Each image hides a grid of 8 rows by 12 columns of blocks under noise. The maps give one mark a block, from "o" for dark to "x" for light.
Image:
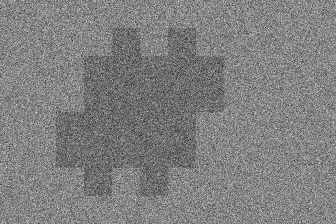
x x x x x x x x x x x x
x x x x o x o x x x x x
x x x o o o o o x x x x
x x x o o o o o x x x x
x x o o o o o x x x x x
x x o o o o o x x x x x
x x x o x o x x x x x x
x x x x x x x x x x x x
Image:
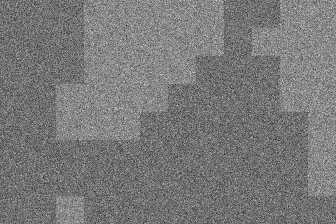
o o o x x x x x o o x x
o o o x x x x x o x x x
o o o x x x x o o o x x
o o x x x x o o o o x x
o o x x x o o o o o o x
o o o o o o o o o o o x
o o o o o o o o o o o x
o o x o o o o o o o o o
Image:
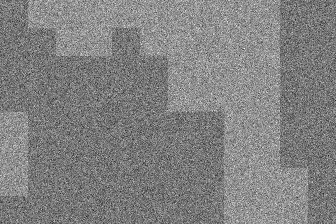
o x x x x x x x x x o o
o o x x o x x x x x o o
o o o o o o x x x x o o
o o o o o o x x x x o o
x o o o o o o o x x o o
x o o o o o o o x x o o
x o o o o o o o x x x o
o o o o o o o o x x x o
